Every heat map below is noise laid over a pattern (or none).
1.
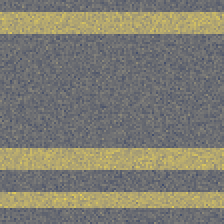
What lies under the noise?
bands of rows
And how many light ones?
3
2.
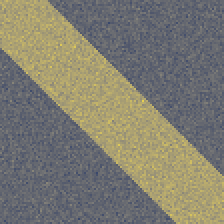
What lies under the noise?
a diagonal band
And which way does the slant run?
top left to bottom right
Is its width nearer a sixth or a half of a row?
a half
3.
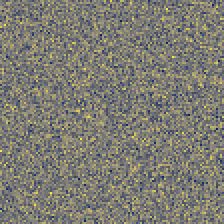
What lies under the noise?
only noise
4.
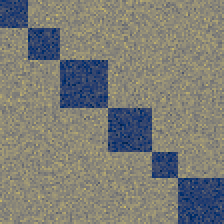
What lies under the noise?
blocks along the diagonal
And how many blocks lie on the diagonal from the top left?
6
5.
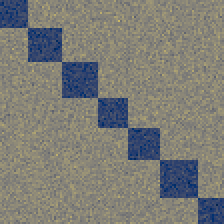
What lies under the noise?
blocks along the diagonal
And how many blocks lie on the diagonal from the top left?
7
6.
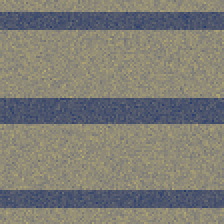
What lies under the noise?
bands of rows
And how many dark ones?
3
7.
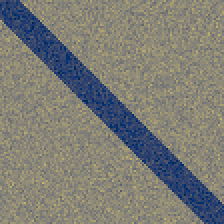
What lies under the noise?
a diagonal band
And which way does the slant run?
top left to bottom right
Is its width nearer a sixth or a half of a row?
a sixth
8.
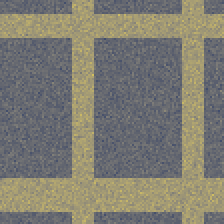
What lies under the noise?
bands of rows crossing bands of columns
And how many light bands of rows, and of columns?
2 and 2
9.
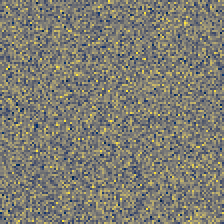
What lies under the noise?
only noise
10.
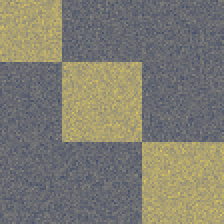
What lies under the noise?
blocks along the diagonal
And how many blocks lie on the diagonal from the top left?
3
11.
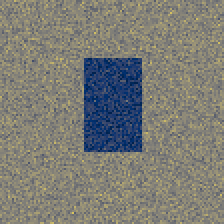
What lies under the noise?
one block
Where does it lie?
centre
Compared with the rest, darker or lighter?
darker
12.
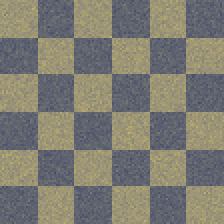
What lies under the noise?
a checkerboard
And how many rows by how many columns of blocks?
6 by 6
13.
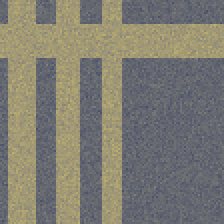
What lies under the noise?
bands of rows crossing bands of columns
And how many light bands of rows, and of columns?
1 and 3
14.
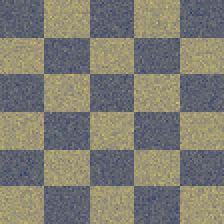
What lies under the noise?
a checkerboard
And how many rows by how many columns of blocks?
6 by 5
